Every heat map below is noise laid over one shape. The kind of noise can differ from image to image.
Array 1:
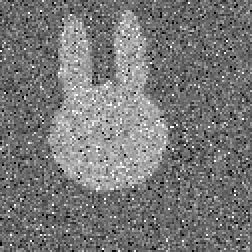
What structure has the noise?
heavy tails
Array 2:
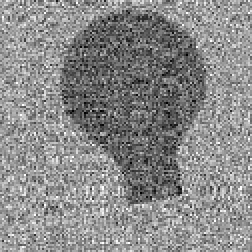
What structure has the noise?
low rank plus noise
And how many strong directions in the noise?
two
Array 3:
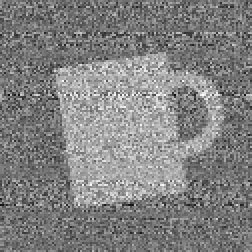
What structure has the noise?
rows of uneven size
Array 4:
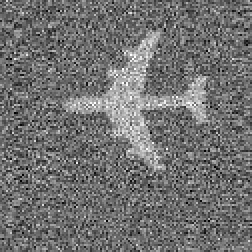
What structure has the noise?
low rank plus noise
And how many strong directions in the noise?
three or four
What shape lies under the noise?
airplane
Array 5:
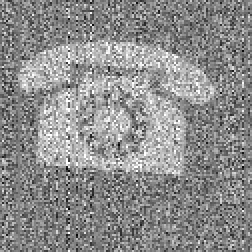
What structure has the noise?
columns of uneven size
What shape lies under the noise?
telephone
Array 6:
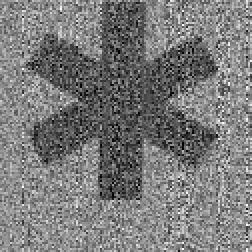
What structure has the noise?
columns of uneven size
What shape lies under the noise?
asterisk
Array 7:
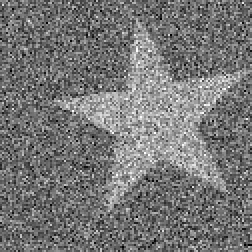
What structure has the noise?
independent entries
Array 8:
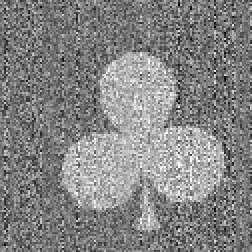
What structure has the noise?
columns of uneven size
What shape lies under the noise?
club
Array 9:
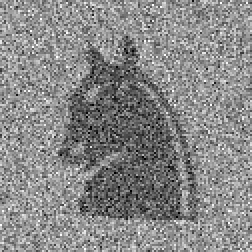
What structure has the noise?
independent entries
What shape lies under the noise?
chess knight
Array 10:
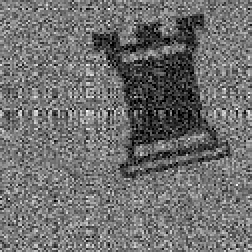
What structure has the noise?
low rank plus noise
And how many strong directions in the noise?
one
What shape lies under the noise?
chess rook
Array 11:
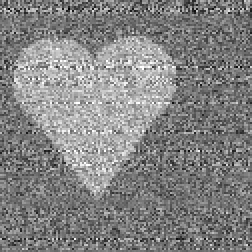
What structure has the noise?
rows of uneven size
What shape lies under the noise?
heart
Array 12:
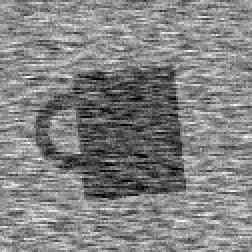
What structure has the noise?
streaked along the rows
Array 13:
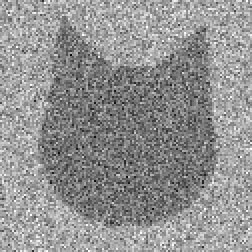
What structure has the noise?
independent entries
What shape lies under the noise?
cat's head
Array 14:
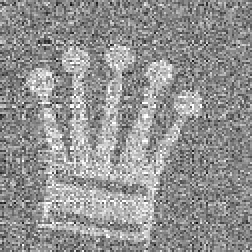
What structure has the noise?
low rank plus noise
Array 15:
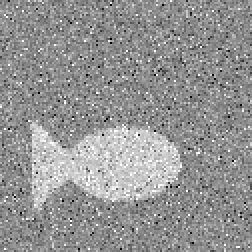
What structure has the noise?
heavy tails
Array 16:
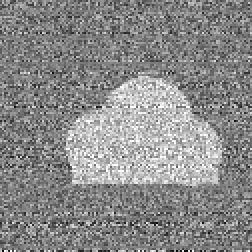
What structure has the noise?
rows of uneven size
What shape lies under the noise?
cloud
